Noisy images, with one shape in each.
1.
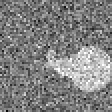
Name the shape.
pear
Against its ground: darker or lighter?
lighter
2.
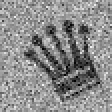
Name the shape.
chess queen
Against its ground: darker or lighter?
darker
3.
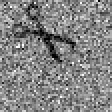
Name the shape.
pair of scissors
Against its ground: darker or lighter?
darker
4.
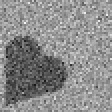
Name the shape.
heart
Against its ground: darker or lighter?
darker
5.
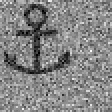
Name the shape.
anchor
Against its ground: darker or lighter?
darker
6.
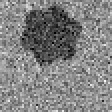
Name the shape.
flower
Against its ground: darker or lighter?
darker
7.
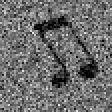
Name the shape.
pair of musical notes
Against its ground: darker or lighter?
darker
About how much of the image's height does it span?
two thirds
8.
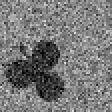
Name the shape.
club
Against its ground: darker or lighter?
darker
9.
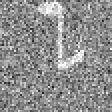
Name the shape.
musical note
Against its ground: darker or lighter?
lighter
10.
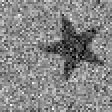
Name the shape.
star
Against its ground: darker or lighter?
darker
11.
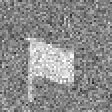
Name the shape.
flag
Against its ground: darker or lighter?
lighter
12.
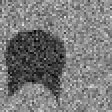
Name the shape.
cat's head
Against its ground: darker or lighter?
darker
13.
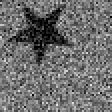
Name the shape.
star
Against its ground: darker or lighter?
darker
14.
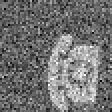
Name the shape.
telephone
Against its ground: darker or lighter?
lighter
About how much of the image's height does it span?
two thirds
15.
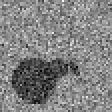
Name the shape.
pear
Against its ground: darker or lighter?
darker
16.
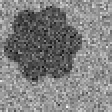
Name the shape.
flower
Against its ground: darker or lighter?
darker
